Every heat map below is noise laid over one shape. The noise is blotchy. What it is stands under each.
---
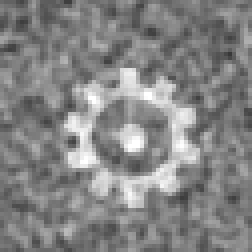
gear
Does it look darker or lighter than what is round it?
lighter
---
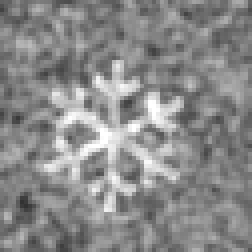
snowflake
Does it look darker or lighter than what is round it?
lighter
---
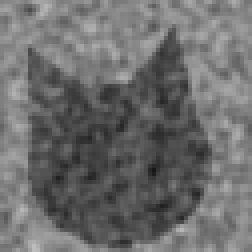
cat's head
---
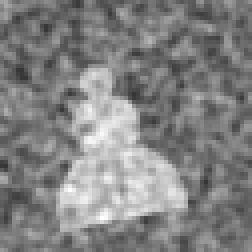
chess pawn
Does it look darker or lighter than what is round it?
lighter
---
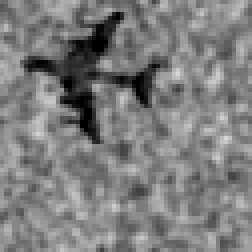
airplane
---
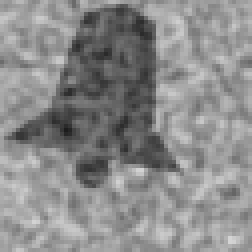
bell
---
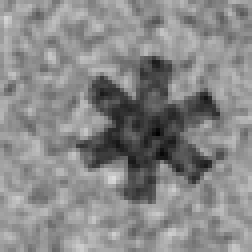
asterisk
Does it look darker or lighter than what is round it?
darker
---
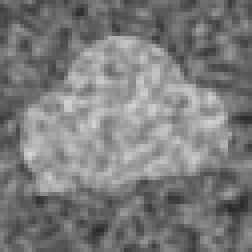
cloud
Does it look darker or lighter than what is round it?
lighter
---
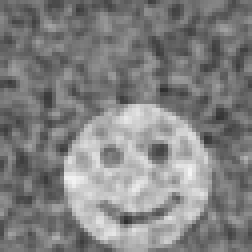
smiling face
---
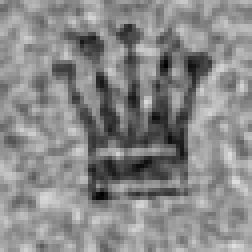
chess queen
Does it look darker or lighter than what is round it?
darker
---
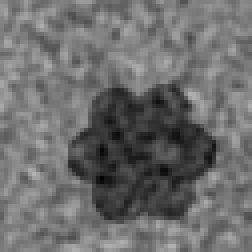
flower
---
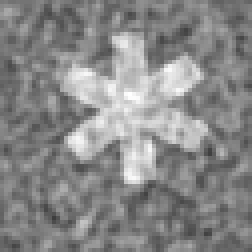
asterisk
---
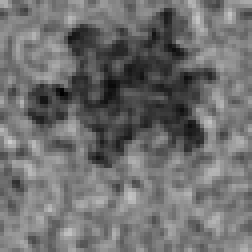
turtle
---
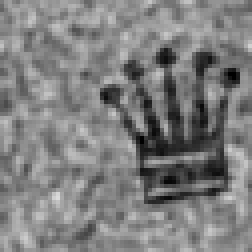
chess queen
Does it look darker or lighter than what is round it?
darker
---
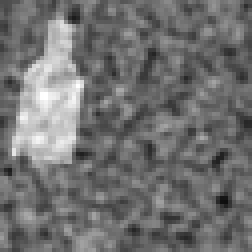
bottle
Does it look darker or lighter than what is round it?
lighter
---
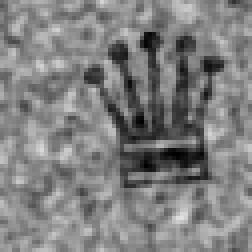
chess queen
